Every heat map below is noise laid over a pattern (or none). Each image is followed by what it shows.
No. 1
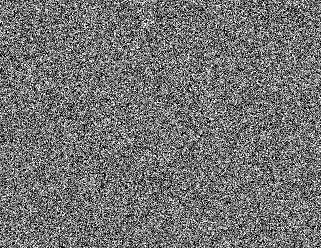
only noise
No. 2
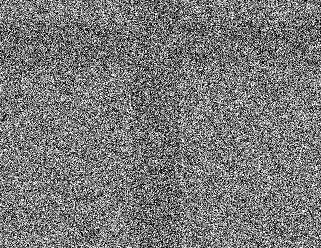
bands of rows crossing bands of columns
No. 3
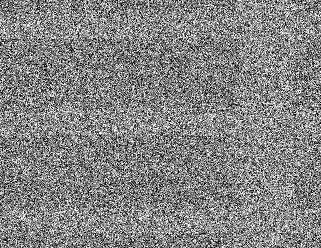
bands of rows crossing bands of columns
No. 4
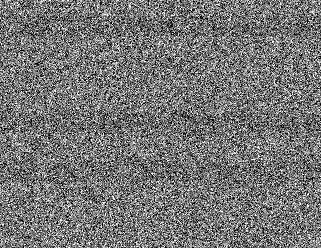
bands of rows
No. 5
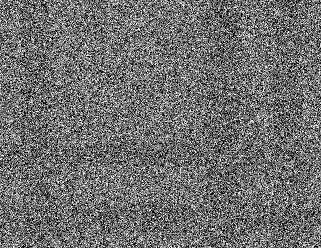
bands of rows crossing bands of columns
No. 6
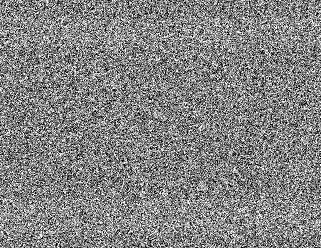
bands of rows
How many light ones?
2
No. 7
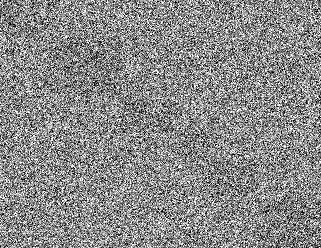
blocks along the diagonal
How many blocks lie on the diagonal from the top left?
6
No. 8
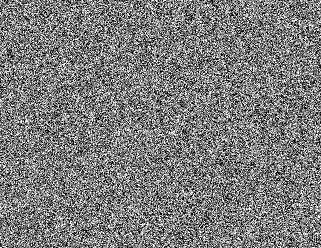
only noise
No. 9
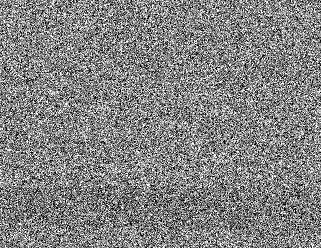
one band of rows
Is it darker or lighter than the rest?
darker
